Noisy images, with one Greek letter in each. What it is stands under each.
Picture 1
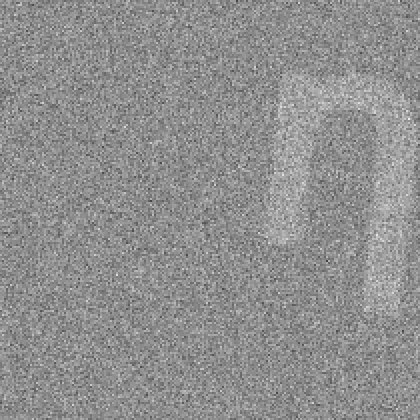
eta
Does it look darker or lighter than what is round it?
lighter
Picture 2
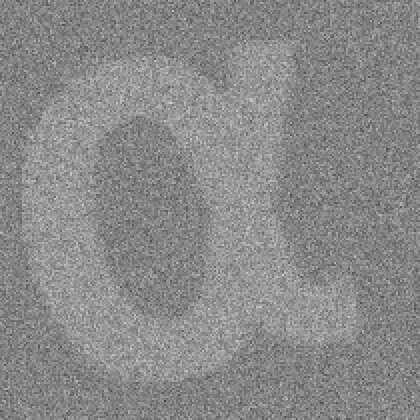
alpha
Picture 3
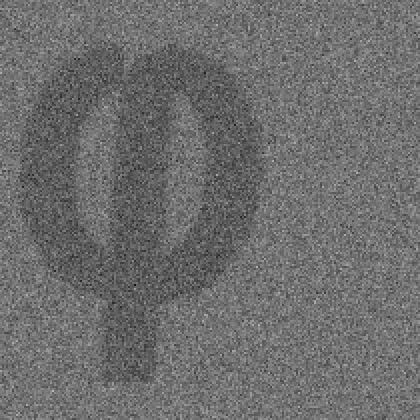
phi
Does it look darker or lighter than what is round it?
darker
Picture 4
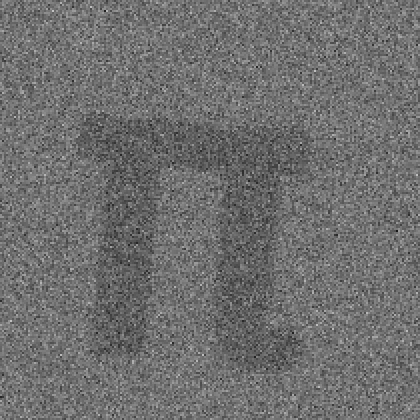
pi
